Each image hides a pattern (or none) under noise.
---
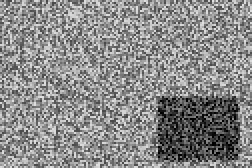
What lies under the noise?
one block
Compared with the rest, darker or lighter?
darker
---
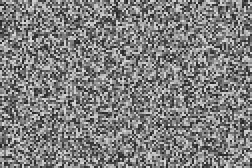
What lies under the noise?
only noise
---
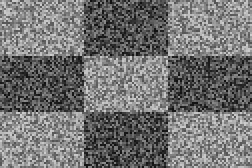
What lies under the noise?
a checkerboard
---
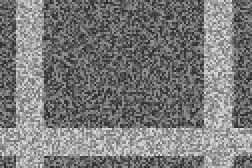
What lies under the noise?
bands of rows crossing bands of columns
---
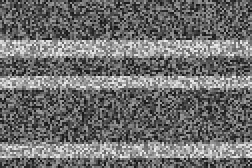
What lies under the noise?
bands of rows
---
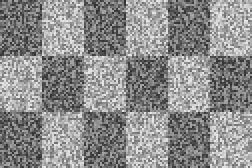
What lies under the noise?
a checkerboard
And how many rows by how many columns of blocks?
3 by 6
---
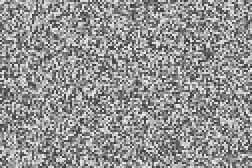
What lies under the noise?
only noise
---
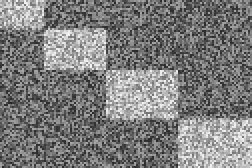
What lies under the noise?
blocks along the diagonal
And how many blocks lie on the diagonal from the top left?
4
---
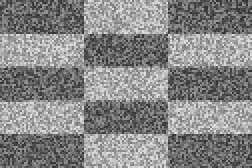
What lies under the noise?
a checkerboard
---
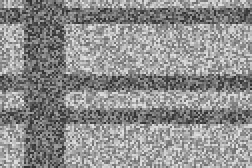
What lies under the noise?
bands of rows crossing bands of columns
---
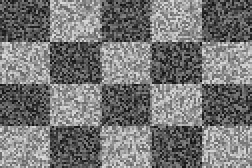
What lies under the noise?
a checkerboard
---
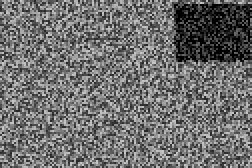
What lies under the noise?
one block
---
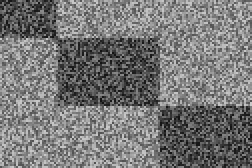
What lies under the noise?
blocks along the diagonal
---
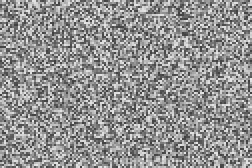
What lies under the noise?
only noise
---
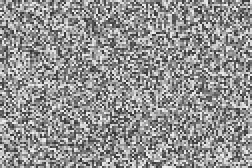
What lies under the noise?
only noise
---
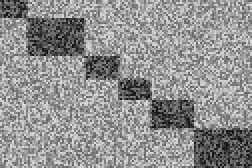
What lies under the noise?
blocks along the diagonal
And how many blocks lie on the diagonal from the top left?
6
